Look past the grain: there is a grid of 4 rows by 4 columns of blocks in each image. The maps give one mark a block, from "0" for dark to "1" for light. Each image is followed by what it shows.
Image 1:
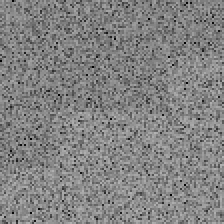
0 0 0 0
0 0 0 1
0 1 1 1
1 1 1 1
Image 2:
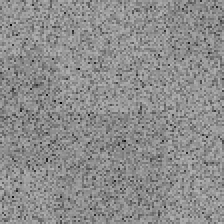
1 1 1 0
0 1 1 1
0 0 0 1
1 0 0 1
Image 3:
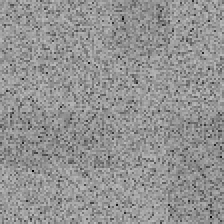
1 1 0 1
1 1 1 1
0 0 1 0
1 1 1 0
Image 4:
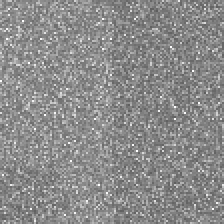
1 1 0 0
1 1 0 0
1 1 0 0
0 1 0 0
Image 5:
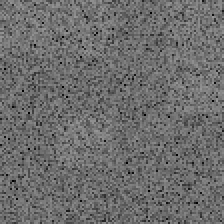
1 1 0 1
0 0 0 1
0 1 0 0
0 0 0 0
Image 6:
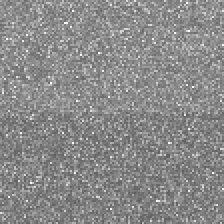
1 1 1 1
1 1 1 1
0 0 0 0
0 0 0 0
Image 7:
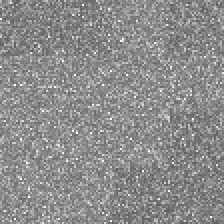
0 0 1 0
1 1 1 1
1 1 1 0
1 1 0 0
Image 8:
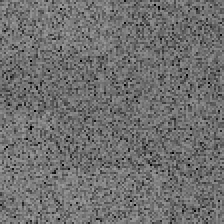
1 1 0 0
0 0 0 0
1 0 0 0
1 1 1 0
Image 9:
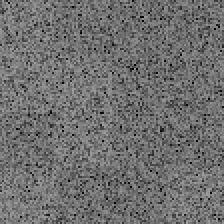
1 0 0 0
1 1 0 0
0 1 0 0
1 0 0 1
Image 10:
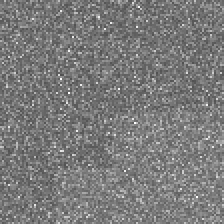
0 0 0 0
0 0 0 0
0 0 1 1
0 1 1 1
